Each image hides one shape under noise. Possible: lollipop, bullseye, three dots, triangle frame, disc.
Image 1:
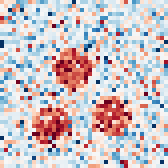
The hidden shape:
three dots
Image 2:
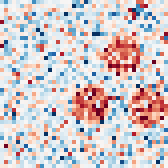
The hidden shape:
three dots
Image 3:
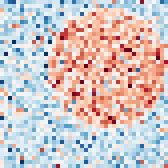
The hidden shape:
disc
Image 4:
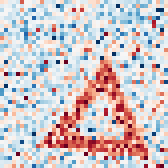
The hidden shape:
triangle frame
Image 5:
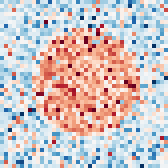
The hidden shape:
disc
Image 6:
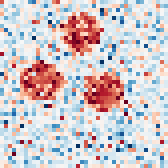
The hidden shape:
three dots
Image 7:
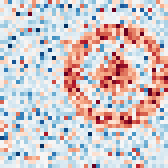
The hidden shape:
bullseye
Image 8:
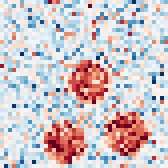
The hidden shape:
three dots
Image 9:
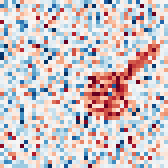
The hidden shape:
lollipop
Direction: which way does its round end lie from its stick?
down and left
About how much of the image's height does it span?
half
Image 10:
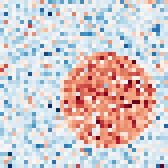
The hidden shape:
disc
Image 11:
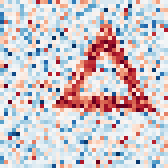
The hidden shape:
triangle frame
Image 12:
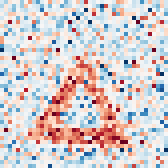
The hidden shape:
triangle frame
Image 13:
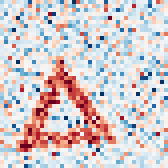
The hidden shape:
triangle frame
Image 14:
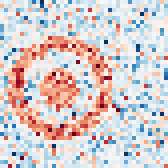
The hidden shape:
bullseye
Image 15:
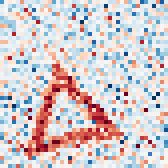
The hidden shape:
triangle frame
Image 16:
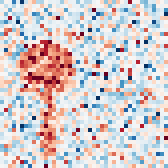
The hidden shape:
lollipop
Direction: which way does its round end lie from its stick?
up
